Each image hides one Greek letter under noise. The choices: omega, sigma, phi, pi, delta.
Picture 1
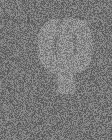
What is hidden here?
light phi
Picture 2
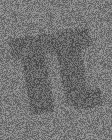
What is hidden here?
dark pi
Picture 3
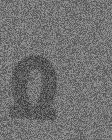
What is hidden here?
dark omega
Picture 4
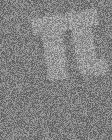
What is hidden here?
light pi
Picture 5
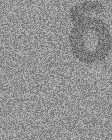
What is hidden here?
dark delta, top right
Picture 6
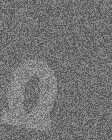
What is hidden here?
light omega
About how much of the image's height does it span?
half
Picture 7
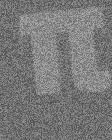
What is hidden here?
light pi
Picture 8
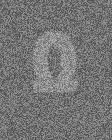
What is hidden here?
light omega, centre
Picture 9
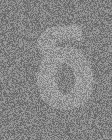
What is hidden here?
light delta
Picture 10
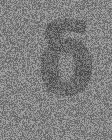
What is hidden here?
dark delta
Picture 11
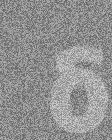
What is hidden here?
light delta
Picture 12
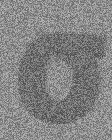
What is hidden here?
dark sigma
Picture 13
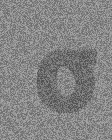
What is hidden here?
dark sigma
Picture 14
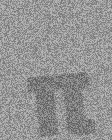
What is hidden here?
dark pi
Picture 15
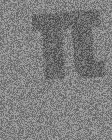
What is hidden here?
dark pi
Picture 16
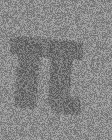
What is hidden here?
dark pi
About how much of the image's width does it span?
two thirds
